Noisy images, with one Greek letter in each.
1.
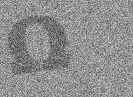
omega
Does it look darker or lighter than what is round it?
darker
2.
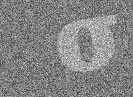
sigma
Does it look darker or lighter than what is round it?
lighter
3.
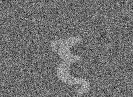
xi
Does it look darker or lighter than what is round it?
lighter
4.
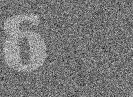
delta
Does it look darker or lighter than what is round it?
lighter
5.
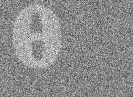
theta
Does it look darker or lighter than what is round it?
lighter
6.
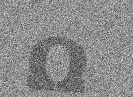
omega
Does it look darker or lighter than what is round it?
darker
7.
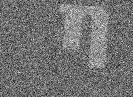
eta
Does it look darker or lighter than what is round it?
lighter
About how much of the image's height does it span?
two thirds
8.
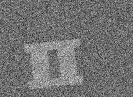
pi
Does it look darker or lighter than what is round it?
lighter
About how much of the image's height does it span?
half
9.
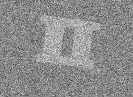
pi
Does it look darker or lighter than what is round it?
lighter
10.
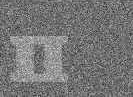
pi
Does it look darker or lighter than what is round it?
lighter
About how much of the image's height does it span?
half
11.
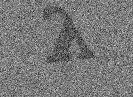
lambda
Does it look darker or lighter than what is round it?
darker
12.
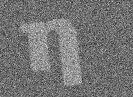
eta
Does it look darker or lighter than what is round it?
lighter
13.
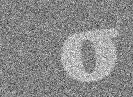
sigma
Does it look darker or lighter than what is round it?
lighter
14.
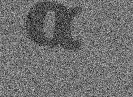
alpha
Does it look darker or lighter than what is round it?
darker
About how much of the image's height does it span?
half
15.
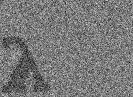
lambda
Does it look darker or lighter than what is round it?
darker
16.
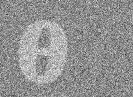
theta
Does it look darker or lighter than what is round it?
lighter
